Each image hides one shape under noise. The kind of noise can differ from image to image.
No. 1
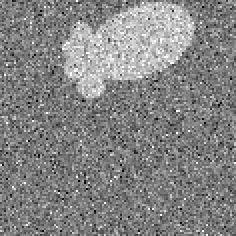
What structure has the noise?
heavy tails
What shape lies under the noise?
footprint
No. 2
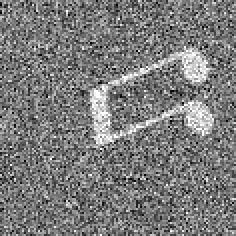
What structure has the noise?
low rank plus noise
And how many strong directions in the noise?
two
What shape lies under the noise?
pair of musical notes
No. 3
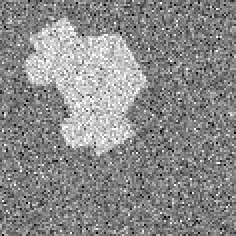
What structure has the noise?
heavy tails
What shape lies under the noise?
car
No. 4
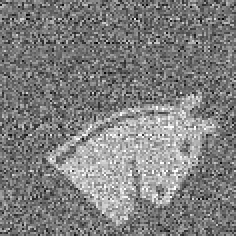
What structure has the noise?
rows of uneven size
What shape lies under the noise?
chess knight
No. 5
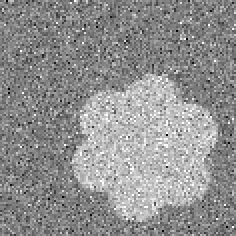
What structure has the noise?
heavy tails
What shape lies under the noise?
flower
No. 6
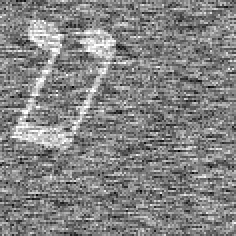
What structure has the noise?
streaked along the rows
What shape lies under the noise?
pair of musical notes
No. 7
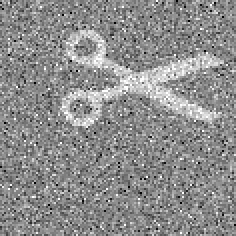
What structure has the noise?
heavy tails
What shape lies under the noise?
pair of scissors
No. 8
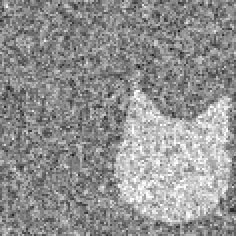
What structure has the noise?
blotchy
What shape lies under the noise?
cat's head
